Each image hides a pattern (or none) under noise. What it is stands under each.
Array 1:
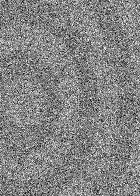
rings round one point
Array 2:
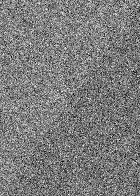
a sharp edge
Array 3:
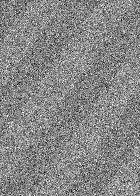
diagonal stripes
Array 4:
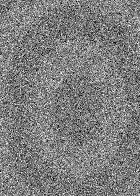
rings round one point
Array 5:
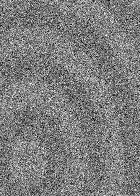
rings round one point
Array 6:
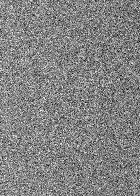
a smooth slope
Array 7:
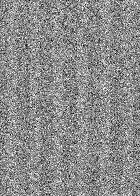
vertical stripes
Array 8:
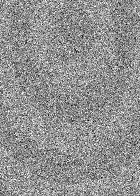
rings round one point
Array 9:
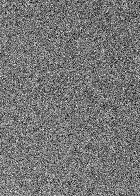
a smooth slope
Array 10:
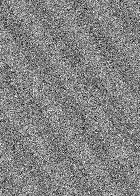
diagonal stripes
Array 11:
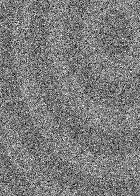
rings round one point
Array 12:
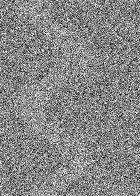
a wavy band
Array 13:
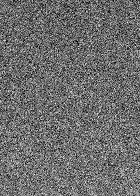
a smooth slope
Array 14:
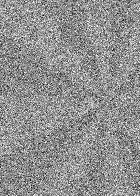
spokes from one point
